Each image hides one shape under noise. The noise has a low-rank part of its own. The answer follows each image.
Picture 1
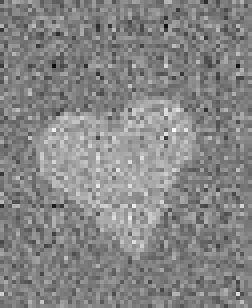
heart
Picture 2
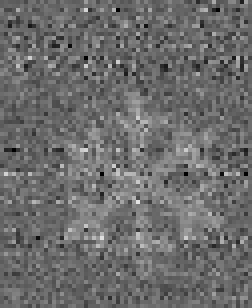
snowflake
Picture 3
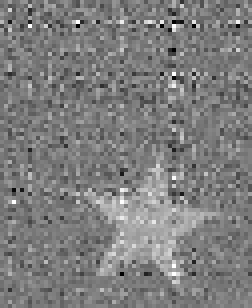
star
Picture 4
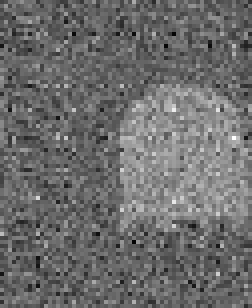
ghost
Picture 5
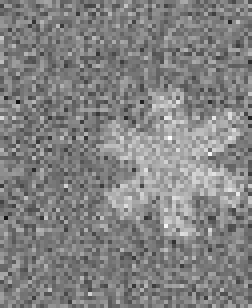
asterisk
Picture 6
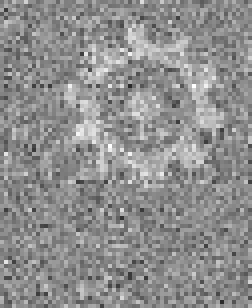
gear
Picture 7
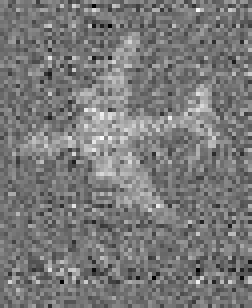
airplane
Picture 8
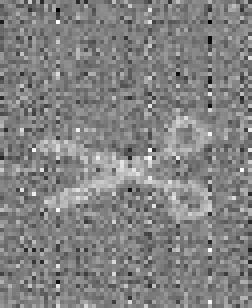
pair of scissors
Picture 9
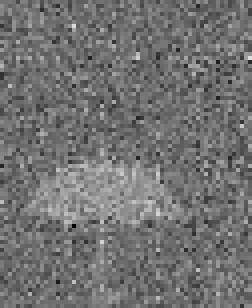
umbrella
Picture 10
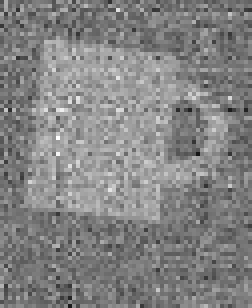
cup
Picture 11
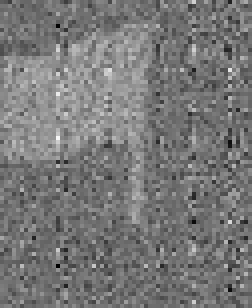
flag
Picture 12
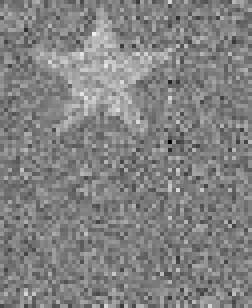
star
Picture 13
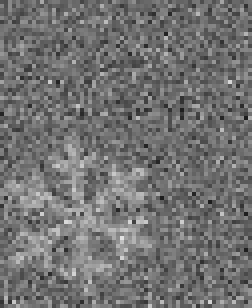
snowflake
